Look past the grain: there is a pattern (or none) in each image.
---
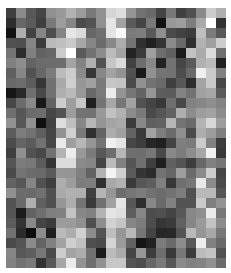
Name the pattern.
bands of columns
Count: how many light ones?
3
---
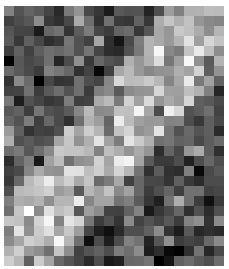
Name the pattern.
a diagonal band
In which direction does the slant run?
bottom left to top right
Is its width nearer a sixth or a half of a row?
a half
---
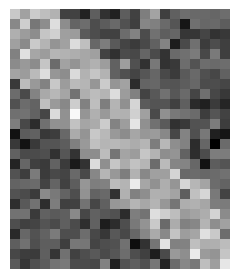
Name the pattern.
a diagonal band
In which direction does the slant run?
top left to bottom right
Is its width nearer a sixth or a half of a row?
a half
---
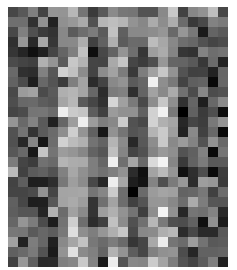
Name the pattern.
bands of columns
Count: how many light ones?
3
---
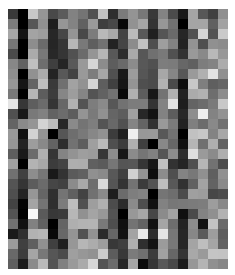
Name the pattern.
bands of columns
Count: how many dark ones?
5
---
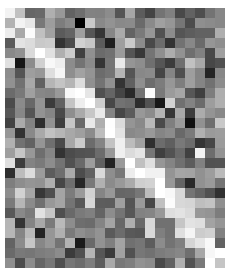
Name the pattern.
a diagonal band
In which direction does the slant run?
top left to bottom right
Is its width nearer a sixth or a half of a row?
a sixth
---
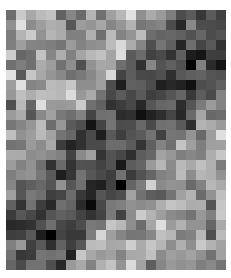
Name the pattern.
a diagonal band
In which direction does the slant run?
bottom left to top right
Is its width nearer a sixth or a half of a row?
a half
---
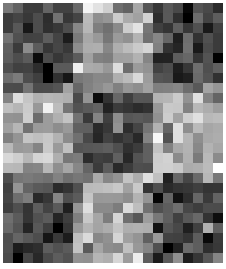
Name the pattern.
a checkerboard
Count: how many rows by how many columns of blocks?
3 by 3
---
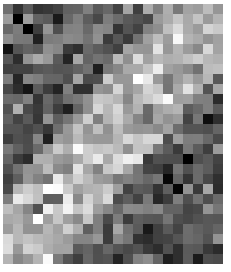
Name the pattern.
a diagonal band
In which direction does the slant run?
bottom left to top right
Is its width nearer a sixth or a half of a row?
a half
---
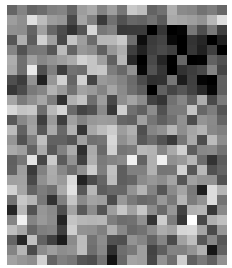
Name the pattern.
one block
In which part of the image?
top right
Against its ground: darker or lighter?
darker
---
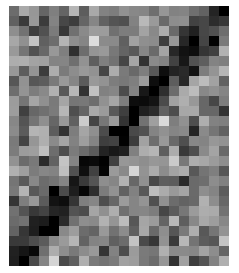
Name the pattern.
a diagonal band
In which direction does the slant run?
bottom left to top right
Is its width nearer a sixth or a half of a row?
a sixth
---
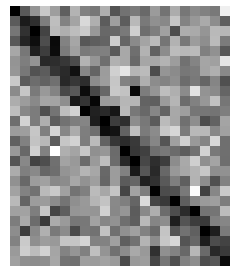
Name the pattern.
a diagonal band
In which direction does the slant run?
top left to bottom right
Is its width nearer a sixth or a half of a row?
a sixth
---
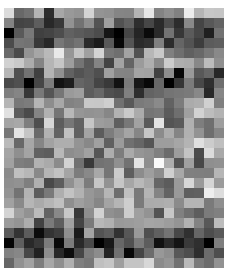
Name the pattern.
bands of rows
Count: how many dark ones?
3
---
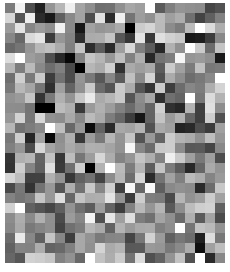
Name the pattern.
only noise
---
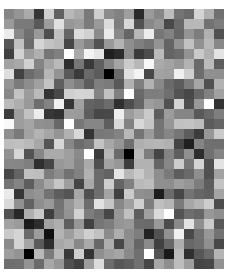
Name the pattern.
only noise
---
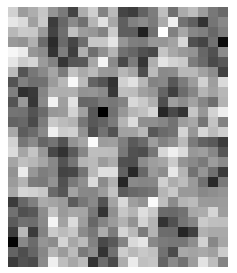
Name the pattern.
a checkerboard
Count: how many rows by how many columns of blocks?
4 by 6
